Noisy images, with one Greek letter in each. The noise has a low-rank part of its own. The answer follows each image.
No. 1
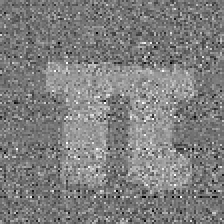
pi
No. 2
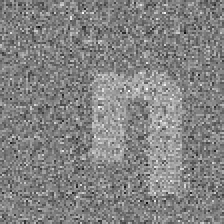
eta
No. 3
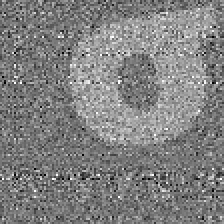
sigma
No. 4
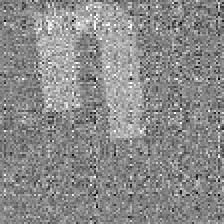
eta
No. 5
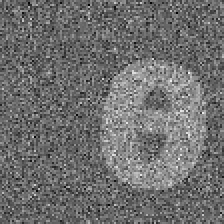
theta
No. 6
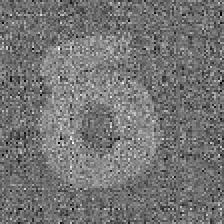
delta
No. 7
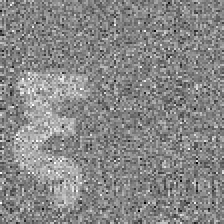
xi
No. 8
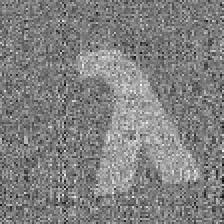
lambda
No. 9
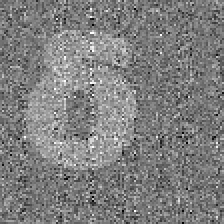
delta
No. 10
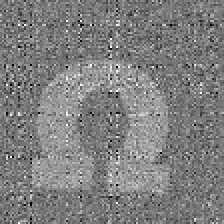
omega
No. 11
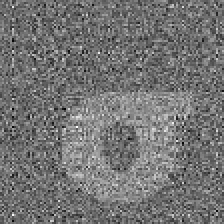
sigma
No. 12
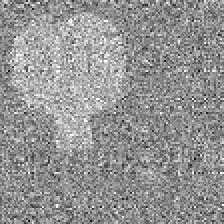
phi
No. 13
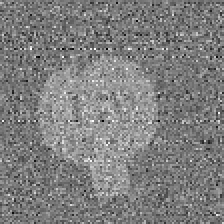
phi
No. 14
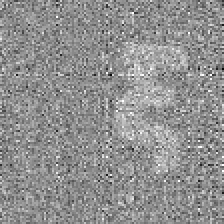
xi
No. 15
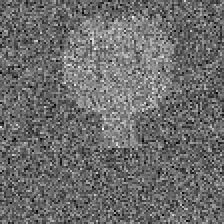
phi
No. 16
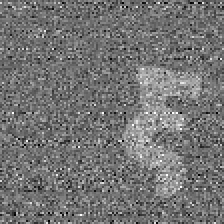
xi
